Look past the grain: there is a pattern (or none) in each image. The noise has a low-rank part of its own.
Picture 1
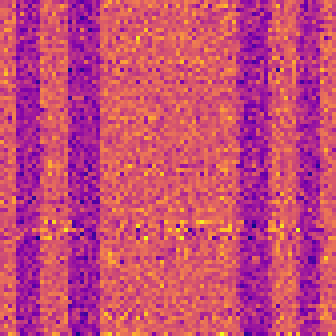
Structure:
bands of columns
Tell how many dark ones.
4
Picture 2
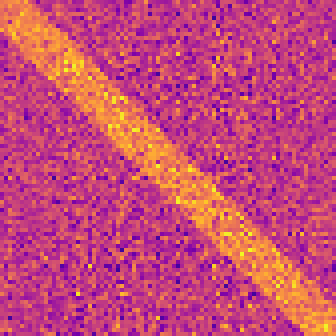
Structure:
a diagonal band
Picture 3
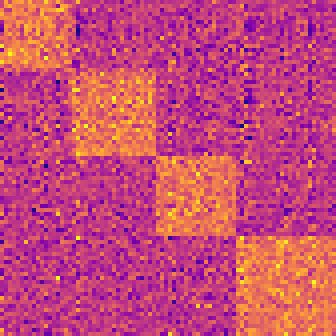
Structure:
blocks along the diagonal
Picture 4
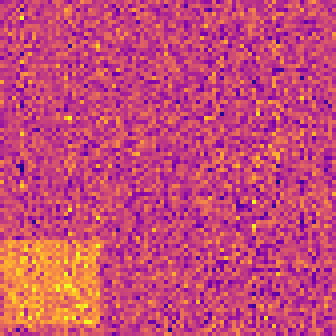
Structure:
one block
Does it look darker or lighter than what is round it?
lighter
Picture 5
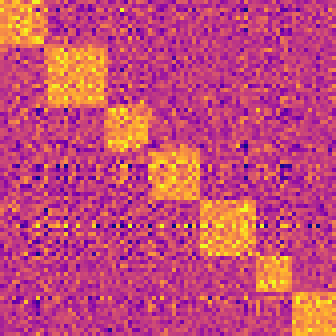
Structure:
blocks along the diagonal
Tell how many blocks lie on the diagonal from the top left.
7
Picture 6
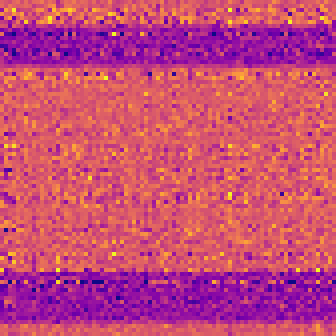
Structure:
bands of rows
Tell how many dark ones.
2
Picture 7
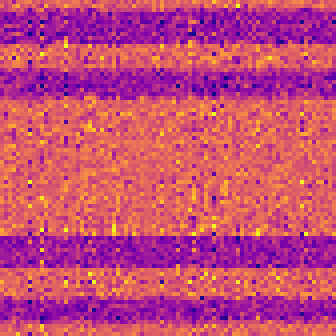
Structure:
bands of rows
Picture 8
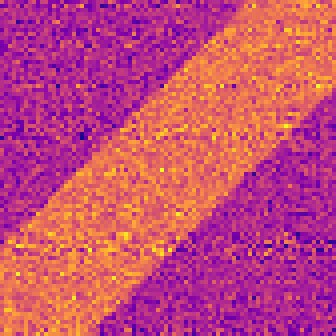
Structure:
a diagonal band
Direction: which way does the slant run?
bottom left to top right
